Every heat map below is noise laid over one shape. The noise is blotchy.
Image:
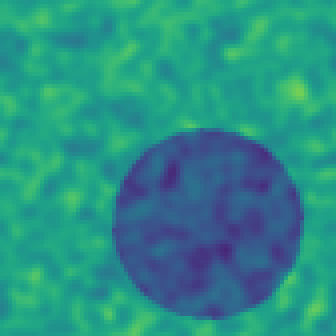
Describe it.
dark disc
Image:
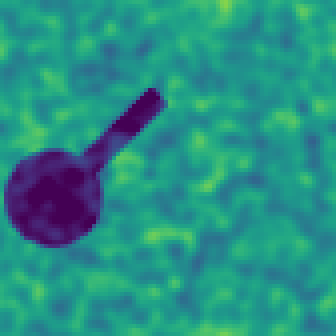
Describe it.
dark lollipop
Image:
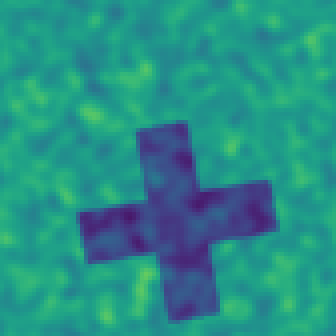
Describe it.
dark cross
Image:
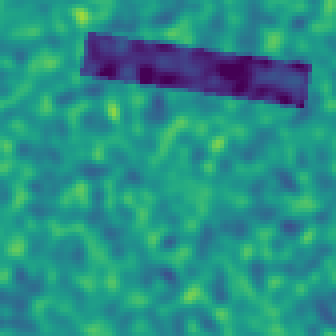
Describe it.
dark bar
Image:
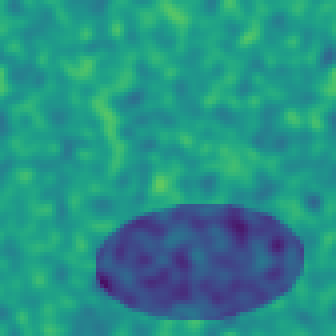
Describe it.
dark ellipse
